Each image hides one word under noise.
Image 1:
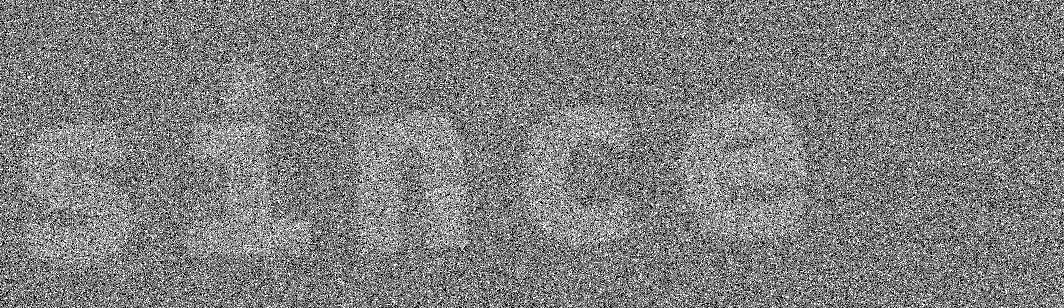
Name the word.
since
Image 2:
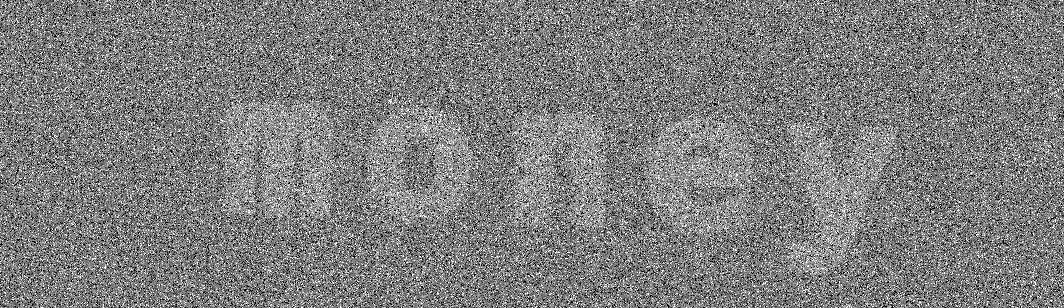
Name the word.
money
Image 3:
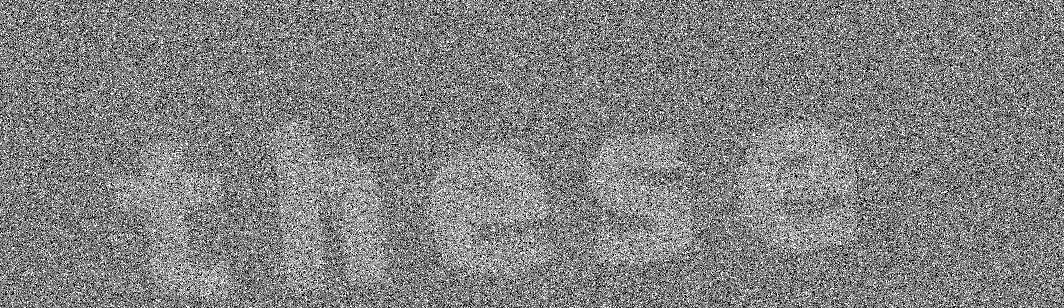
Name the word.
these
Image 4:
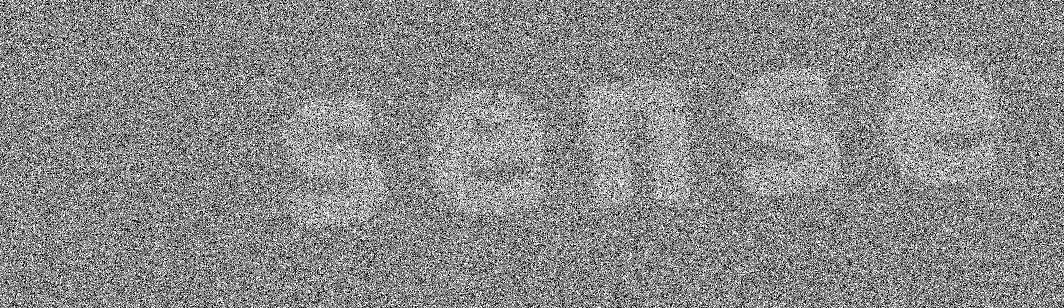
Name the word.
sense
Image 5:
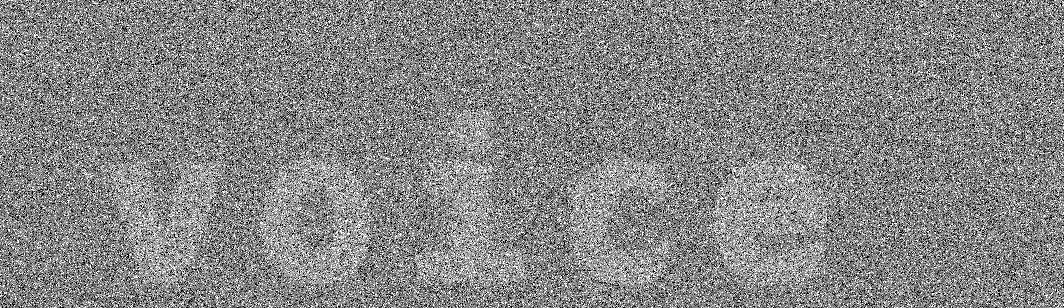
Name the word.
voice
